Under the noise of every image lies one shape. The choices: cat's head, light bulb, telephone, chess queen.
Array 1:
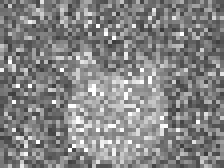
cat's head
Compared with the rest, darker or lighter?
lighter
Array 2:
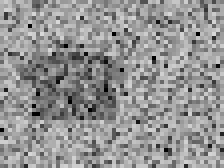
telephone
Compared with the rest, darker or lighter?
darker
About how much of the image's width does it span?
half
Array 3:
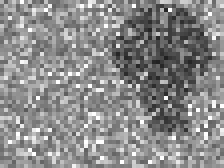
light bulb
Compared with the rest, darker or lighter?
darker
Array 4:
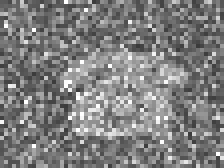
telephone
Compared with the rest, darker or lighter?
lighter
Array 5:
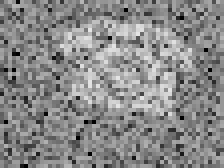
telephone
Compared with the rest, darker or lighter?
lighter
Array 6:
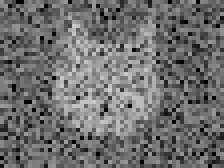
cat's head
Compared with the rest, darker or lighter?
lighter
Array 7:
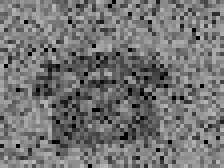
telephone
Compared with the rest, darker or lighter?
darker
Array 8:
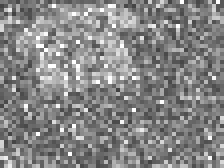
telephone
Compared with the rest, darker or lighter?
lighter
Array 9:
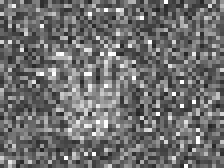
chess queen
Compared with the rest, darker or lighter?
lighter
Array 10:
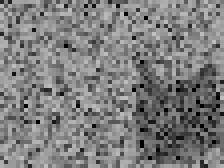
cat's head
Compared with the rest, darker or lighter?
darker
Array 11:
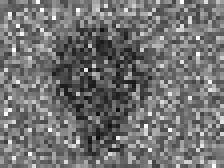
light bulb
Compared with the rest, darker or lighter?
darker
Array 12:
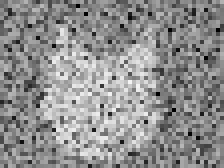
cat's head
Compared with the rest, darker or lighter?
lighter
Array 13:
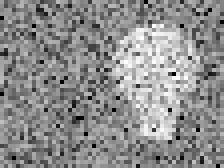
light bulb
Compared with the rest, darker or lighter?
lighter
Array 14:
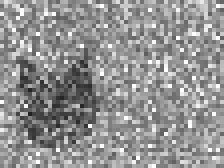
cat's head
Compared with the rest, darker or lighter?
darker
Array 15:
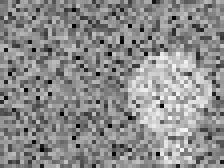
light bulb
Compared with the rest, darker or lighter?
lighter
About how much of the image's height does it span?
two thirds
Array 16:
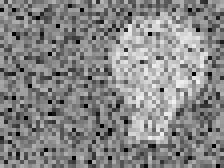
light bulb
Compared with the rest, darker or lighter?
lighter
